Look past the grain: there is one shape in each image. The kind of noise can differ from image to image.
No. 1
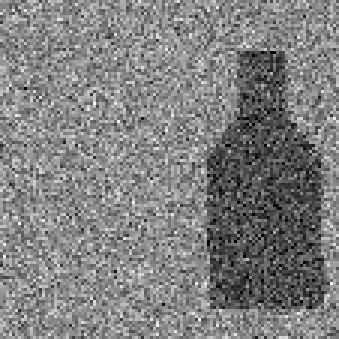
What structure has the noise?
independent entries
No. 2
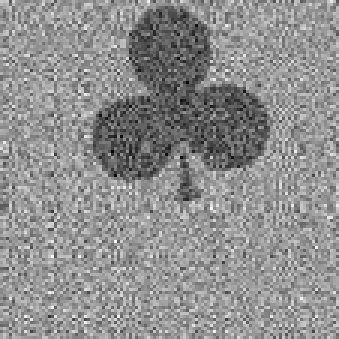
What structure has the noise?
low rank plus noise
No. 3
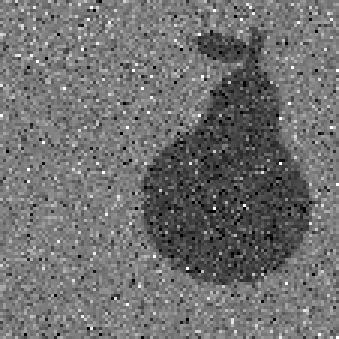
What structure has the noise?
heavy tails
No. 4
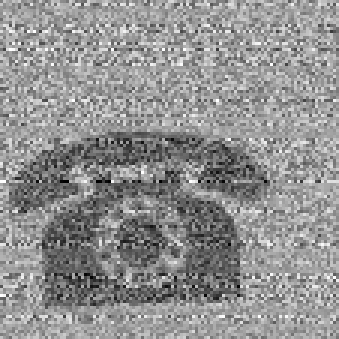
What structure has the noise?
rows of uneven size
